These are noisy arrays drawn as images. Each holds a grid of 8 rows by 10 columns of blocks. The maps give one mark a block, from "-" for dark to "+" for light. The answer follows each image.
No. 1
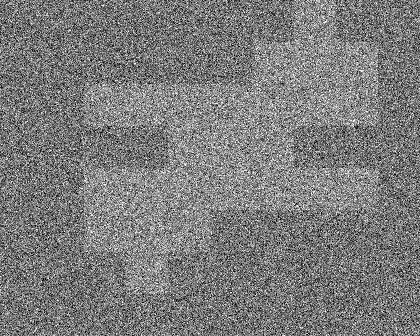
- - - - - - - + - -
- - - - - - + + + -
- - + + + + + + + -
- - - - + + + - - -
- - + + + + + + + -
- - + + + - - - - -
- - - + - - - - - -
- - - - - - - - - -
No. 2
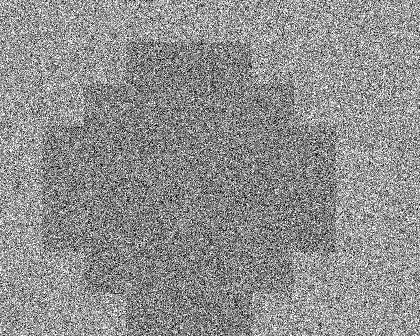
+ + + + + + + + + +
+ + + - - - + + + +
+ + - - - - - + + +
+ - - - - - - - + +
+ - - - - - - - + +
+ - - - - - - - + +
+ + - - - - - + + +
+ + + - - - + + + +
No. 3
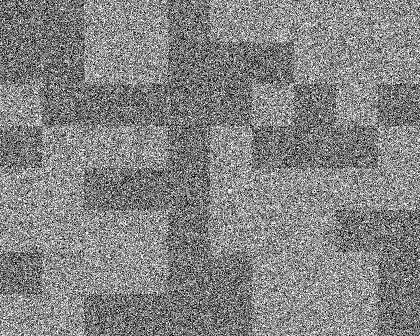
- - + + - + + + + +
- - + + - - - + + +
+ - - - - - + - + -
- + + + - + - - - +
+ + - - - + + + + +
+ + + + - + + + - -
- + + + - - + + + -
+ + - - - - + + + -
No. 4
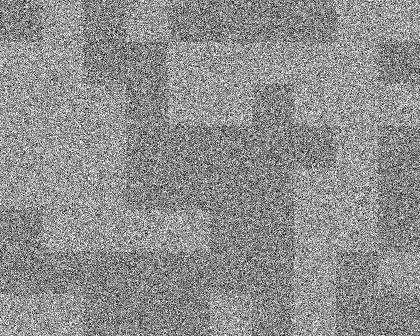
- + - + - - - - + +
+ + - - + + + + + -
+ + + - + + - + + +
+ + + - - - - - + -
+ + + - - - - + + -
- + + + + - - + + -
- - - - - - - + - +
+ + - - - + - + - -
